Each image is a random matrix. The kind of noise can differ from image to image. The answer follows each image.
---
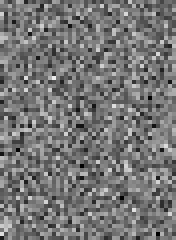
independent entries
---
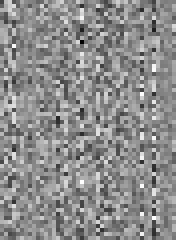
columns of uneven size
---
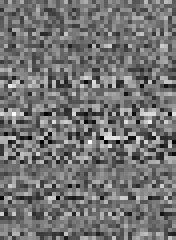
rows of uneven size
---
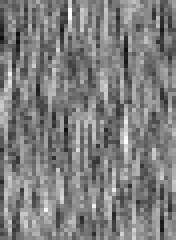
streaked along the columns
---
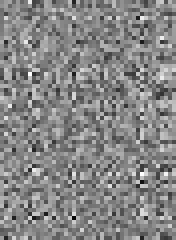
low rank plus noise
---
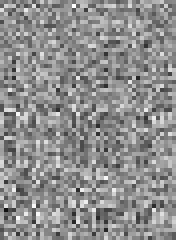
low rank plus noise
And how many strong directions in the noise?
one
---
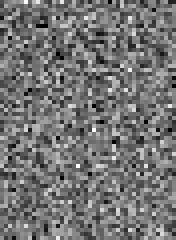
low rank plus noise
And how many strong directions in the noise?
five to eight
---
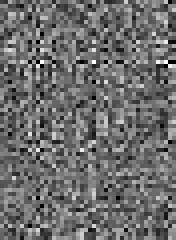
low rank plus noise
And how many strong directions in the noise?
one
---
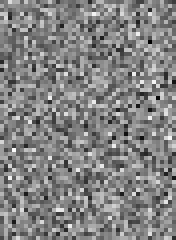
independent entries
